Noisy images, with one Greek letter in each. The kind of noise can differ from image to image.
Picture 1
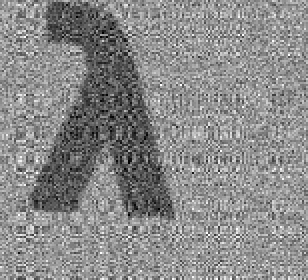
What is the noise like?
low rank plus noise
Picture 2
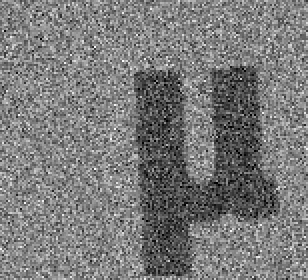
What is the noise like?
independent entries
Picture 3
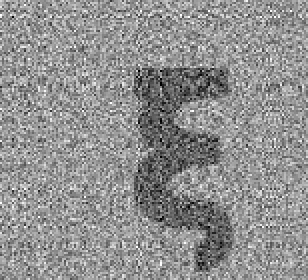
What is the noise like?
low rank plus noise
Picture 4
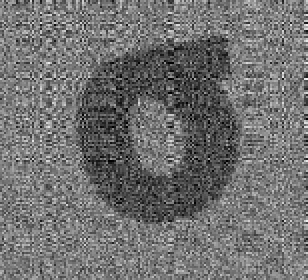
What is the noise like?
low rank plus noise
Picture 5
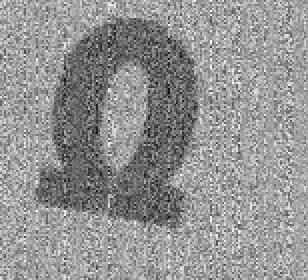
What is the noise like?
columns of uneven size
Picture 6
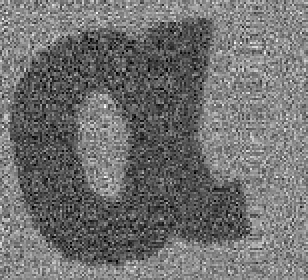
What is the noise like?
low rank plus noise
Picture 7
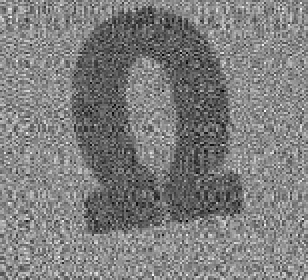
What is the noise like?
low rank plus noise
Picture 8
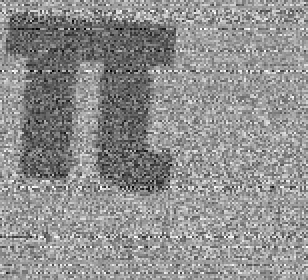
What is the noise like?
rows of uneven size
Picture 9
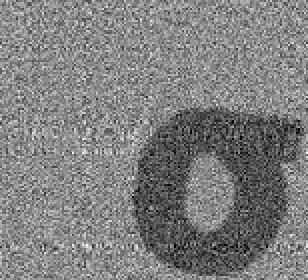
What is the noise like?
low rank plus noise
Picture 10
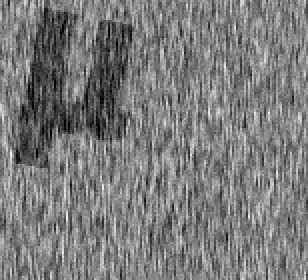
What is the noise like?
streaked along the columns
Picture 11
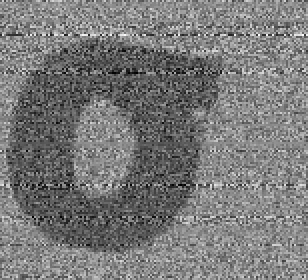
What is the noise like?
rows of uneven size
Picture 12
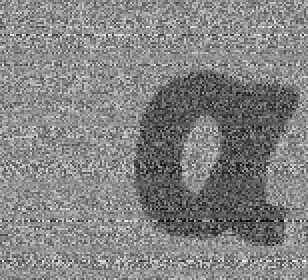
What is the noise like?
rows of uneven size
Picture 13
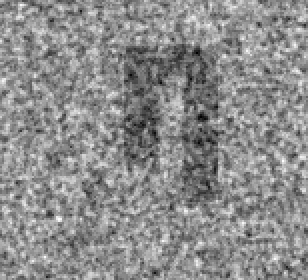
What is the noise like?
blotchy
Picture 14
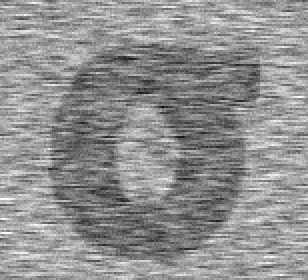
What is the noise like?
streaked along the rows
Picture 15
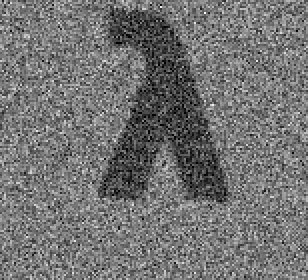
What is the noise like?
independent entries
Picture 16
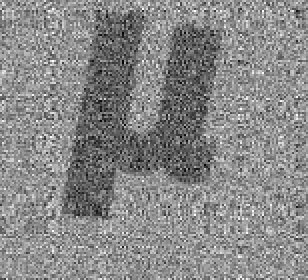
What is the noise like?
low rank plus noise
